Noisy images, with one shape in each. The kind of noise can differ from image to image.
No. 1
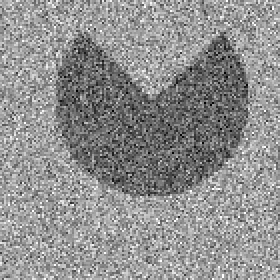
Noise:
independent entries
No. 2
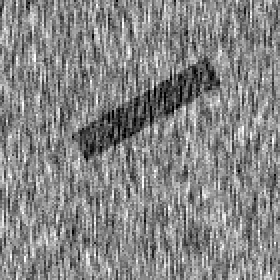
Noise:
streaked along the columns
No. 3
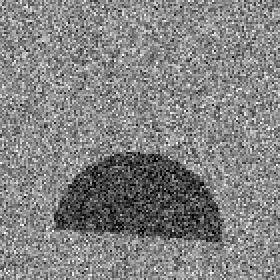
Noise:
independent entries
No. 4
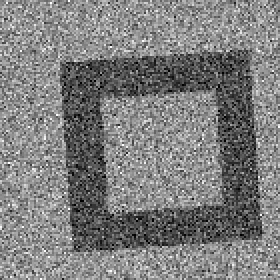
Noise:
independent entries
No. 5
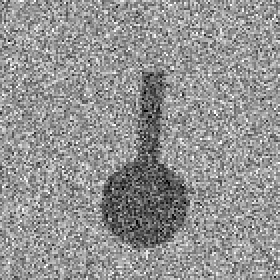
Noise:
independent entries
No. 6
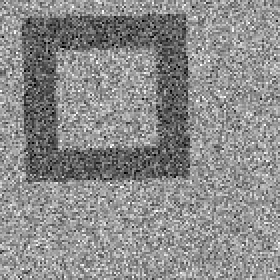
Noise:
independent entries
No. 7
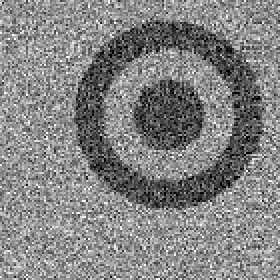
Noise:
low rank plus noise
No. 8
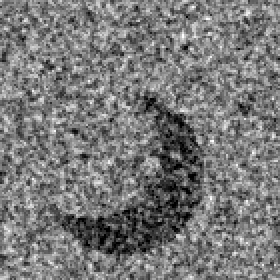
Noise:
blotchy
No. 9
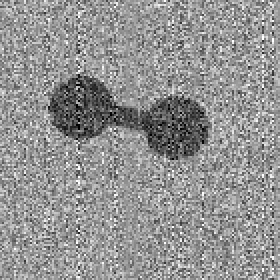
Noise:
columns of uneven size
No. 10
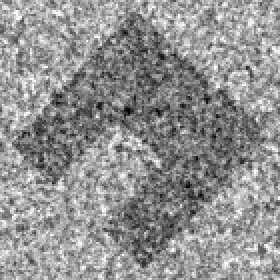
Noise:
blotchy
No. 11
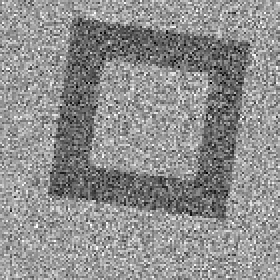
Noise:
low rank plus noise
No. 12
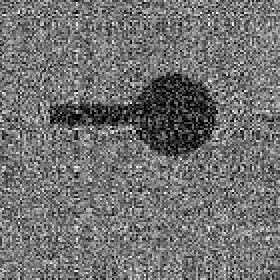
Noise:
low rank plus noise
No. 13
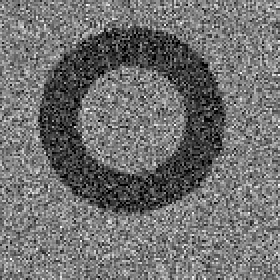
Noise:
low rank plus noise
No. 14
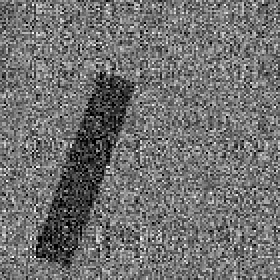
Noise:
low rank plus noise
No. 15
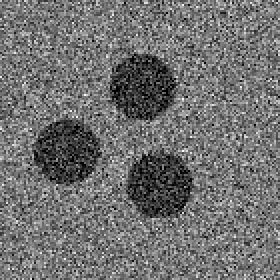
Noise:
independent entries
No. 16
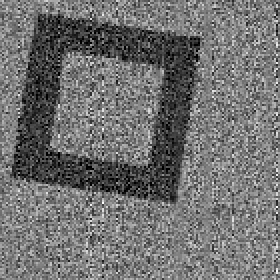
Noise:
columns of uneven size
